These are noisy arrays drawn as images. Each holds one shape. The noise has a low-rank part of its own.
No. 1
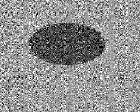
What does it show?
dark ellipse
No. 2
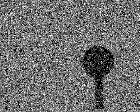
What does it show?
dark lollipop
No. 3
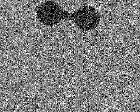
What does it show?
dark dumbbell, top middle
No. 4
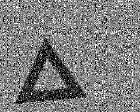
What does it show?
dark triangle frame
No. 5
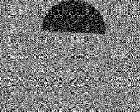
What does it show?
dark half disc
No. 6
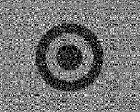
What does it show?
dark bullseye
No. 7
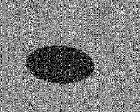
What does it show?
dark ellipse
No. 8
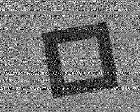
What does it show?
dark square frame
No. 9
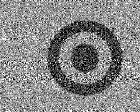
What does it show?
dark bullseye
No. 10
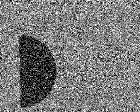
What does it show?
dark half disc
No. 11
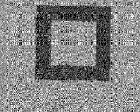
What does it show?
dark square frame
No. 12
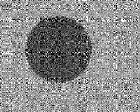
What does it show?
dark disc
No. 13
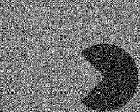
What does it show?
dark disc with a wedge cut out
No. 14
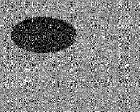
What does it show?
dark ellipse
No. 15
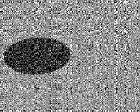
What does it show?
dark ellipse
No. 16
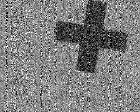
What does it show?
dark cross
